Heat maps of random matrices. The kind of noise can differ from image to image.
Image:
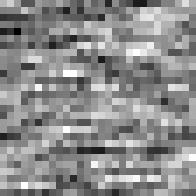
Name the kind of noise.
streaked along the rows
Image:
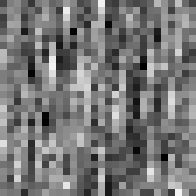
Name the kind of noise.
streaked along the columns
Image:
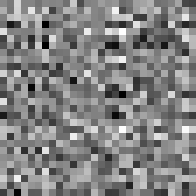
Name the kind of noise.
low rank plus noise
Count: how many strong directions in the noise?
two
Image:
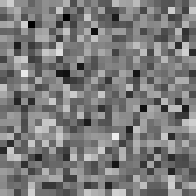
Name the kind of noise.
independent entries
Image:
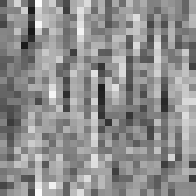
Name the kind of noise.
streaked along the columns
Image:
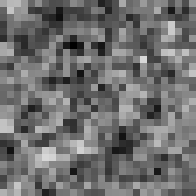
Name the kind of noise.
blotchy
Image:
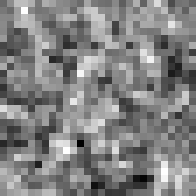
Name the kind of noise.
blotchy
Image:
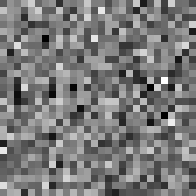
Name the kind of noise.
independent entries
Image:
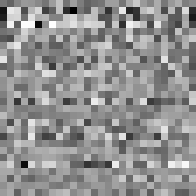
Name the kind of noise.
rows of uneven size
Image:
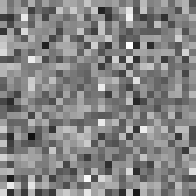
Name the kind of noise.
low rank plus noise
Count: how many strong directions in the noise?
three or four
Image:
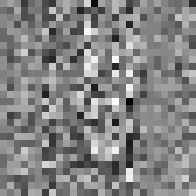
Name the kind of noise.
columns of uneven size
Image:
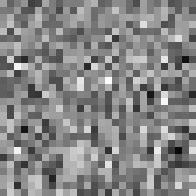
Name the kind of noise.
low rank plus noise
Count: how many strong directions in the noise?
three or four
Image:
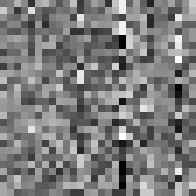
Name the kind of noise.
columns of uneven size
